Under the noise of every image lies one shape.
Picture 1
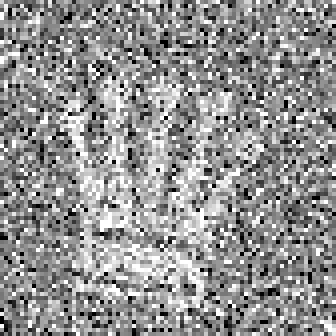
light chess queen
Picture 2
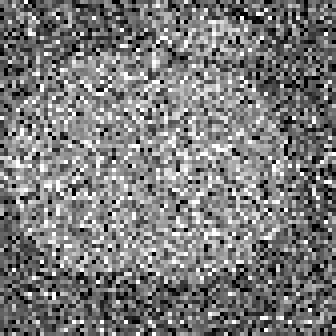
light apple
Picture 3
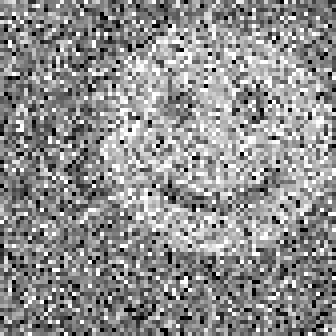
light smiling face
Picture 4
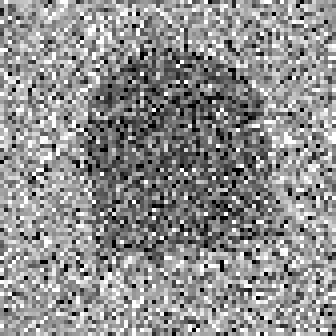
dark ghost
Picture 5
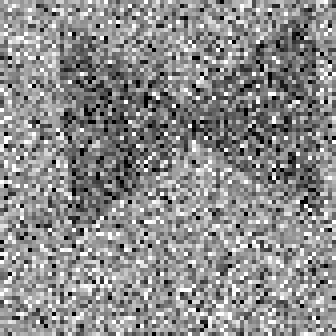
dark bow tie
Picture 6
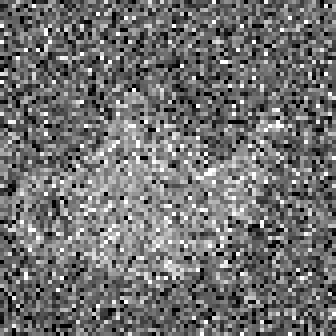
light teapot
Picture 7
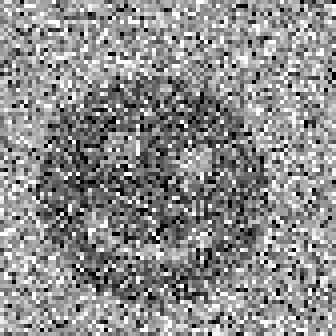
dark smiling face
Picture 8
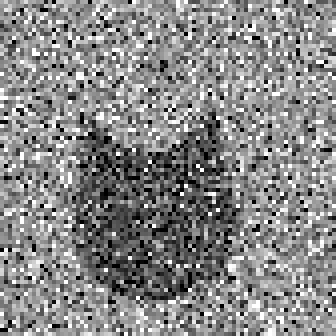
dark cat's head
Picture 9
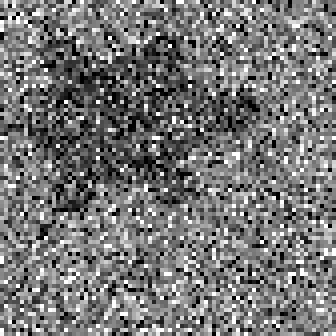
dark turtle
